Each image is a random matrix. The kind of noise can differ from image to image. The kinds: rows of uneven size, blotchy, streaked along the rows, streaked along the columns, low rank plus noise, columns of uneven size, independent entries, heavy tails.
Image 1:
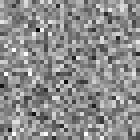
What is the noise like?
independent entries
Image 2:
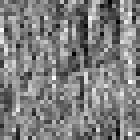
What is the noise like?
streaked along the columns
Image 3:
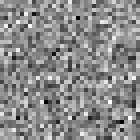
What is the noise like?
low rank plus noise
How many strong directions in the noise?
one
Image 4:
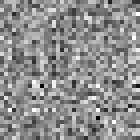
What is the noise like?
low rank plus noise
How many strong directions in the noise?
three or four
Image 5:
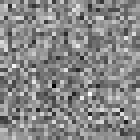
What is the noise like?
low rank plus noise
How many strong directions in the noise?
three or four
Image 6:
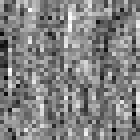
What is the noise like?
streaked along the columns
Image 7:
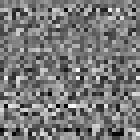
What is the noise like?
rows of uneven size
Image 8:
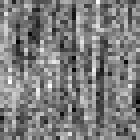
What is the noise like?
streaked along the columns
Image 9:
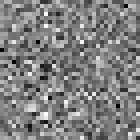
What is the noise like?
low rank plus noise
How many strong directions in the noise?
three or four
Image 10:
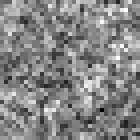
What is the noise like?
blotchy
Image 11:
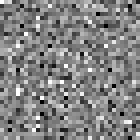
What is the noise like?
heavy tails
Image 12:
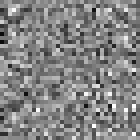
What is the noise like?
low rank plus noise
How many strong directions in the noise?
three or four
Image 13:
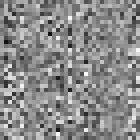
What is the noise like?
columns of uneven size
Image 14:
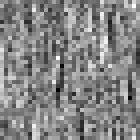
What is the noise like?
streaked along the columns
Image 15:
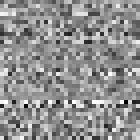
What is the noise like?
rows of uneven size
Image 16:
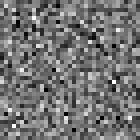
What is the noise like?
independent entries
